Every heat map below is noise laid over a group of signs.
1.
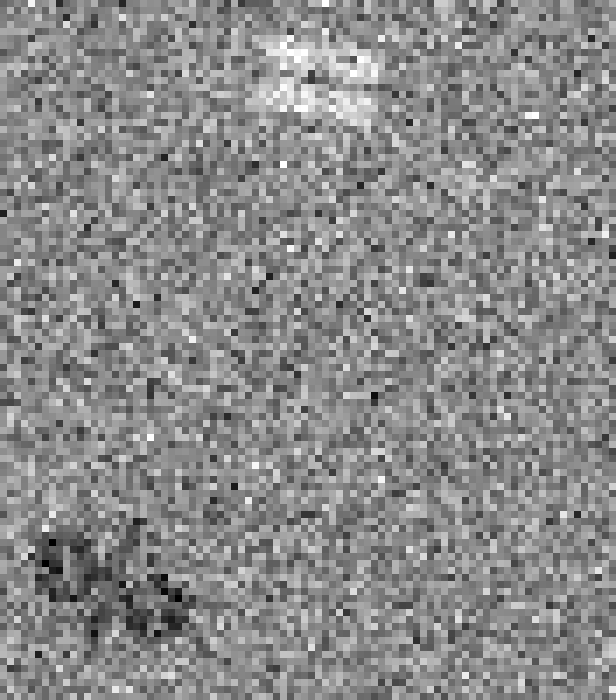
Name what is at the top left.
nothing
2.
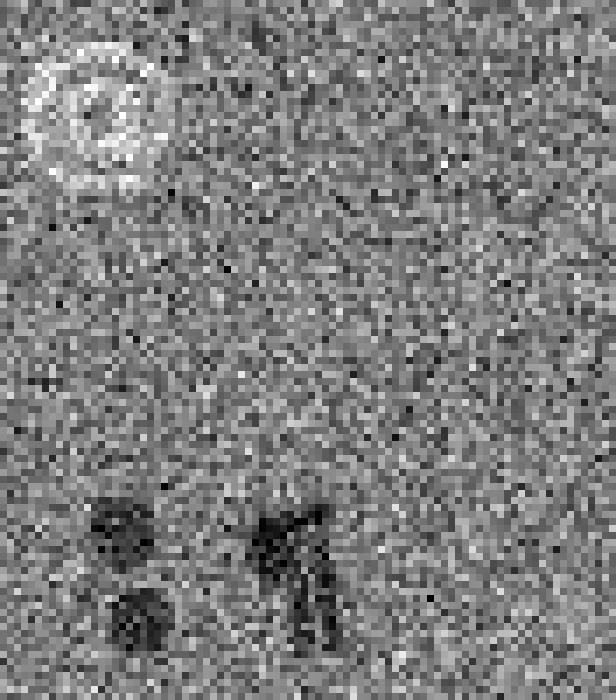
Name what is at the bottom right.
nothing
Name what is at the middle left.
nothing
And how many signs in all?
3
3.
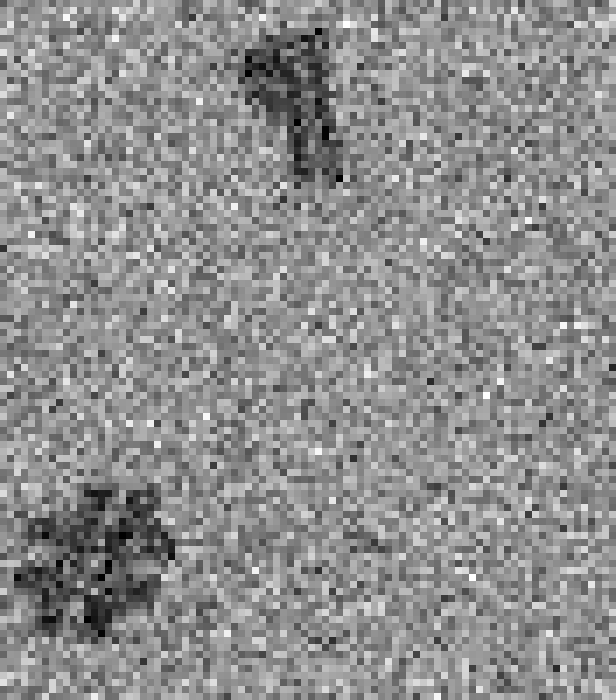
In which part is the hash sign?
bottom left
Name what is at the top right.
nothing
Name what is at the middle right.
nothing
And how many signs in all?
2
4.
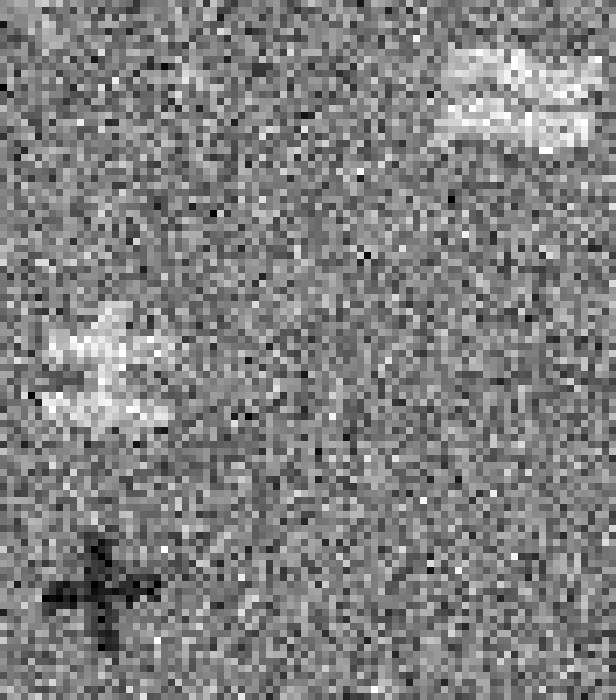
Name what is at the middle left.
plus-minus sign
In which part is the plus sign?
bottom left
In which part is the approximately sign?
top right
